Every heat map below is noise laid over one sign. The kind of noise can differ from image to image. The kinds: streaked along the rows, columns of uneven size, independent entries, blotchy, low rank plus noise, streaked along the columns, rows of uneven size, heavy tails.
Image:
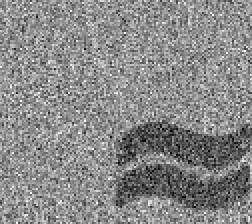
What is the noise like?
low rank plus noise
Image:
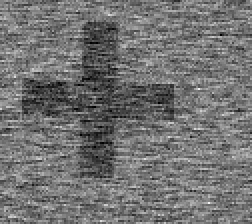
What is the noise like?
streaked along the rows
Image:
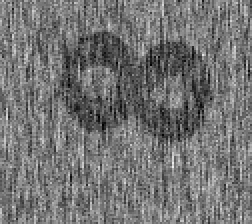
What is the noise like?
streaked along the columns
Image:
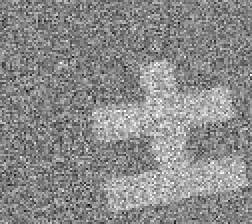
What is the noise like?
low rank plus noise
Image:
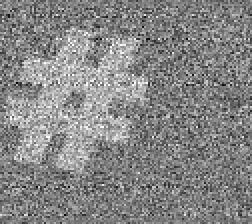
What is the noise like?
rows of uneven size
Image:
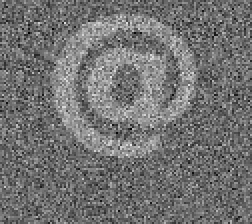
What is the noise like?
low rank plus noise
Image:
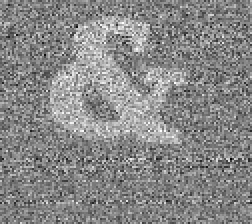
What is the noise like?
rows of uneven size
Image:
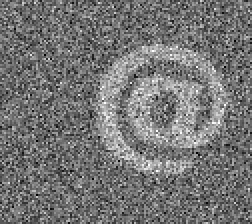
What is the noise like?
independent entries
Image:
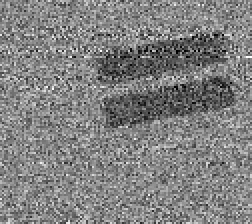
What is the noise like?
rows of uneven size
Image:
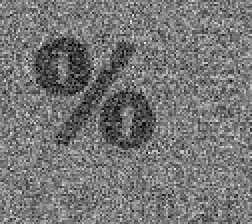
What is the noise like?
low rank plus noise
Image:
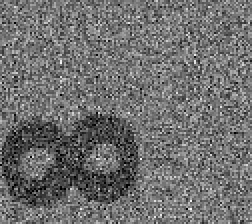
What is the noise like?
low rank plus noise
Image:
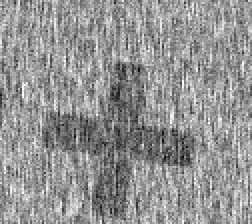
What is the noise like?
streaked along the columns
